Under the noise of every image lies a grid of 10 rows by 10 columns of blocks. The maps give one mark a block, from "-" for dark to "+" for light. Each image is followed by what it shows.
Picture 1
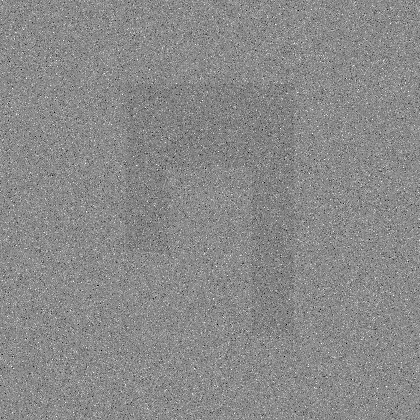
+ + + + + + + + + +
+ + + + + + + + + +
+ + + - - - - + + +
+ + + - - - - + + +
+ + + - + + - + + +
+ + + - + + - + + +
+ + + + + + - + + +
+ + + + + + - + + +
+ + + + + + + + + +
+ + + + + + + + + +
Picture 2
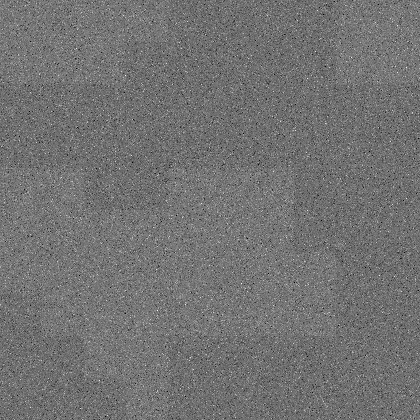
+ + + + - - - - + +
+ + + - - - - - + +
- - - - - - - - - -
- - - - - - - - - -
+ + - - + + + - - -
+ + + + + + + - - -
+ + + + + + + + - -
- + + + + + + + - -
- - + + - - - - - -
- - - + - - - - - -
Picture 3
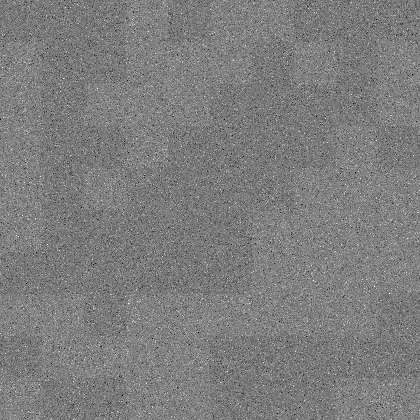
- - - + - + + - - -
+ - - + + + - + - +
+ - + + + - - - - +
+ - - + - - - - + -
+ - + - - - - + + +
+ - - - - - + + + +
- - - - - - + + + +
+ + - + + + + + + -
- + + + + - - - - -
+ - - + + - - - + +
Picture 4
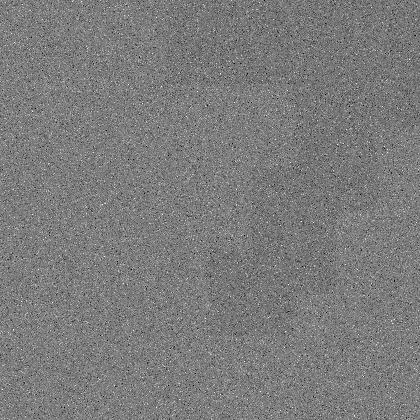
+ + + + - - - - - -
+ + + + - - - - - -
+ + + + + + + - - -
+ + + + + + + - - +
+ + + + + + - - - +
+ + + + + + - - + +
+ + + + + - - - + +
+ + + + + - - + + +
+ + + + + + + + + +
+ + + + + + + + + +
